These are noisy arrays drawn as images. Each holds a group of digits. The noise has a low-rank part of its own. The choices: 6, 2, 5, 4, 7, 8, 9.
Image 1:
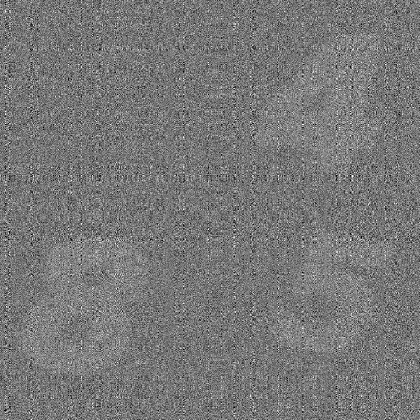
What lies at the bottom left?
8
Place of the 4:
top right
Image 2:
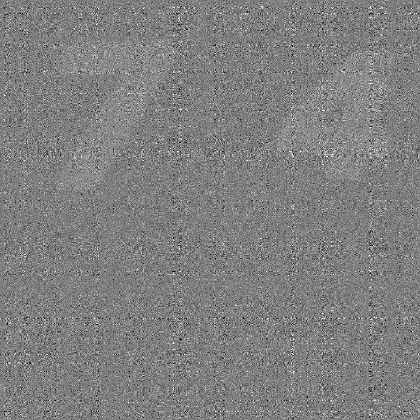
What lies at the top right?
4
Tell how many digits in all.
2
